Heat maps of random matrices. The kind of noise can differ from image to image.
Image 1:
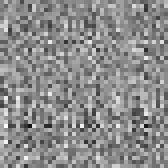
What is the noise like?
low rank plus noise
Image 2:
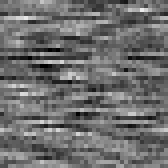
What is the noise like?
streaked along the rows
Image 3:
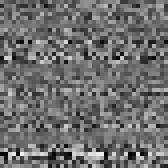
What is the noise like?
rows of uneven size
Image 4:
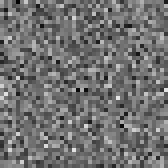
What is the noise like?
independent entries
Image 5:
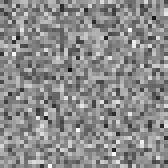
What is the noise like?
independent entries
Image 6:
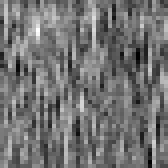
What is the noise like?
streaked along the columns
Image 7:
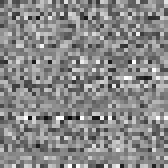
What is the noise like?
rows of uneven size
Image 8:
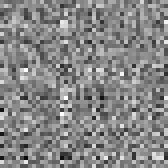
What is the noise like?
low rank plus noise
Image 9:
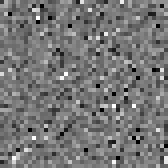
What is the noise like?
heavy tails
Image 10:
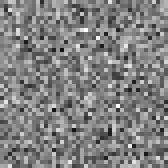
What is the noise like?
independent entries
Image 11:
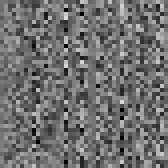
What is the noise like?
columns of uneven size
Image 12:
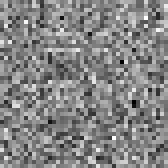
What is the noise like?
low rank plus noise
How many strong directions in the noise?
five to eight
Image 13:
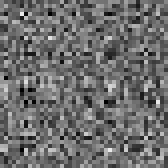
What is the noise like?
low rank plus noise
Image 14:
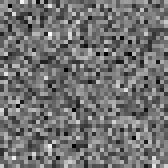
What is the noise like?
independent entries
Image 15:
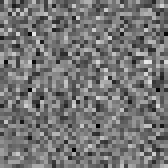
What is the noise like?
low rank plus noise
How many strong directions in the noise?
five to eight
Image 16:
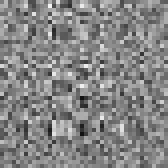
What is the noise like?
low rank plus noise
